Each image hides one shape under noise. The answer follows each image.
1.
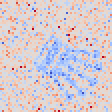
blue chess queen
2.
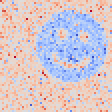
blue smiling face
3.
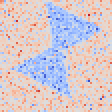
blue bow tie
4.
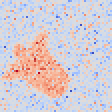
red bell
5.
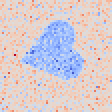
blue heart
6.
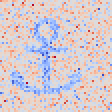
blue anchor
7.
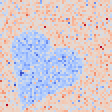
blue heart
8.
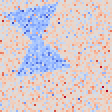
blue bow tie
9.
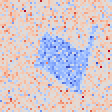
blue flag
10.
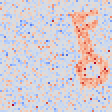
red key
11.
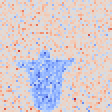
blue bell
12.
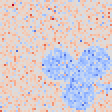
blue club
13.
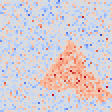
red chess pawn
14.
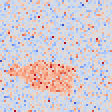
red bottle
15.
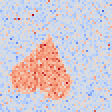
red heart
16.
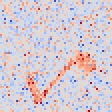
red musical note
